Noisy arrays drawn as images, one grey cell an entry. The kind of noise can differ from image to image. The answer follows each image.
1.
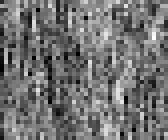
streaked along the columns
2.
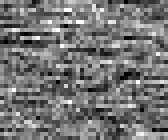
streaked along the rows
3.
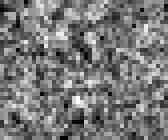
blotchy
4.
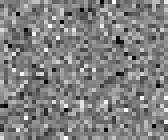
heavy tails
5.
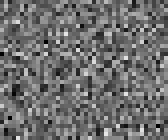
low rank plus noise
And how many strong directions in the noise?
three or four
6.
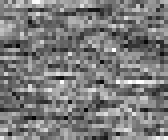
streaked along the rows
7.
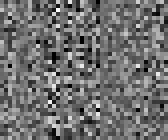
columns of uneven size
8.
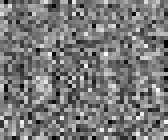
low rank plus noise
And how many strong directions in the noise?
one
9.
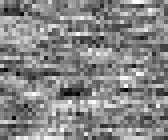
streaked along the rows
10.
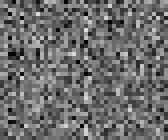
low rank plus noise
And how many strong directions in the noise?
three or four
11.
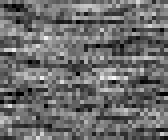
streaked along the rows
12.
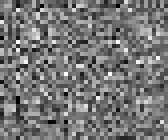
low rank plus noise
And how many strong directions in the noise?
two
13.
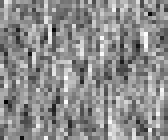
streaked along the columns
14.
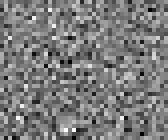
low rank plus noise
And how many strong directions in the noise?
two
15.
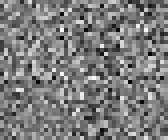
low rank plus noise
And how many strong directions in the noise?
two
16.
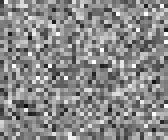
independent entries
